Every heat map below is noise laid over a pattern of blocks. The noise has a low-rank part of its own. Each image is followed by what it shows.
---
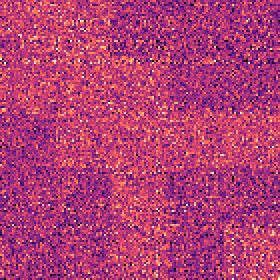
mirrored about the diagonal from the top left
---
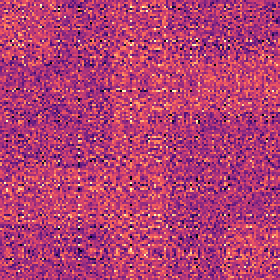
the same after a half turn
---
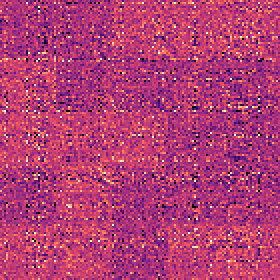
no symmetry
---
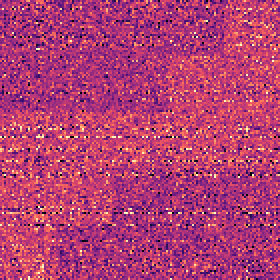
the same after a half turn
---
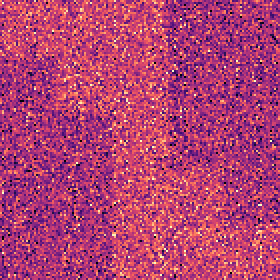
the same after a half turn
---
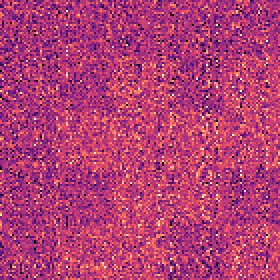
mirrored about the diagonal from the top left
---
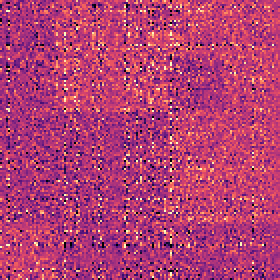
mirrored about the diagonal from the bottom left
